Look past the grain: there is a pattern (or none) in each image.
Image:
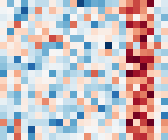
one vertical stripe
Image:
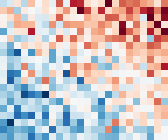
a smooth slope
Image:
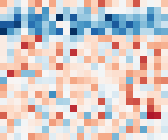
one horizontal stripe
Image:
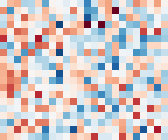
only noise
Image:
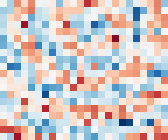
rings round one point
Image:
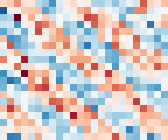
diagonal stripes
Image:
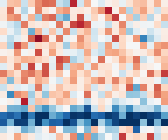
one horizontal stripe
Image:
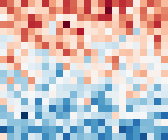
a smooth slope
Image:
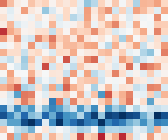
one horizontal stripe
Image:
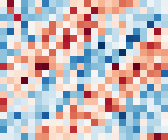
diagonal stripes
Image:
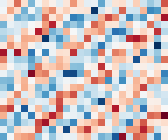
diagonal stripes
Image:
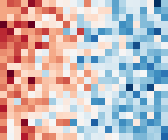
a smooth slope
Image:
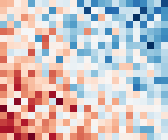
a smooth slope
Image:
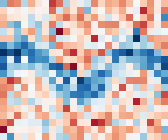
a wavy band
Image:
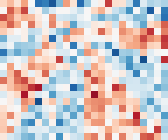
spokes from one point
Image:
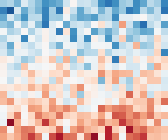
a smooth slope
